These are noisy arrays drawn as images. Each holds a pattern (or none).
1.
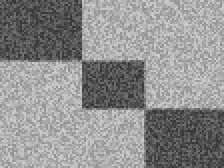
blocks along the diagonal
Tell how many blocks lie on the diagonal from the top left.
3
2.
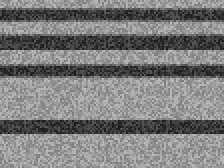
bands of rows
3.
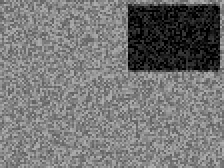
one block
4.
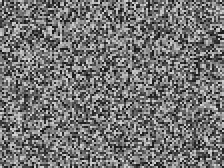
only noise
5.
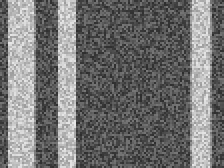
bands of columns
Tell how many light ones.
3
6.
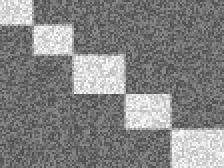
blocks along the diagonal
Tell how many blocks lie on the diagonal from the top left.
5
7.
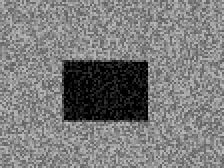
one block
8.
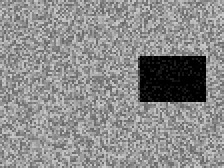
one block
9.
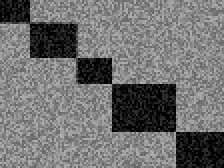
blocks along the diagonal
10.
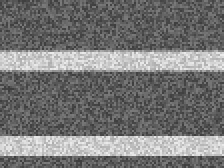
bands of rows
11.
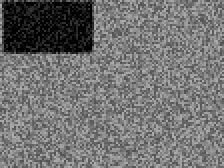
one block
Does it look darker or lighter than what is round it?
darker
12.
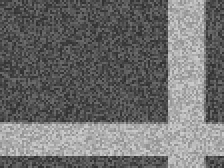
bands of rows crossing bands of columns
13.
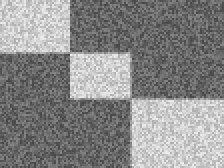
blocks along the diagonal
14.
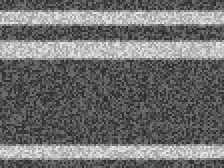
bands of rows
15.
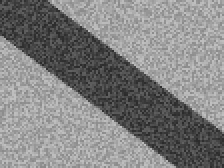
a diagonal band
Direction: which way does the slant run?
top left to bottom right
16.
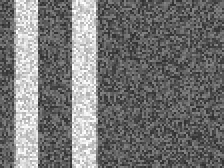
bands of columns
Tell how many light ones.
2
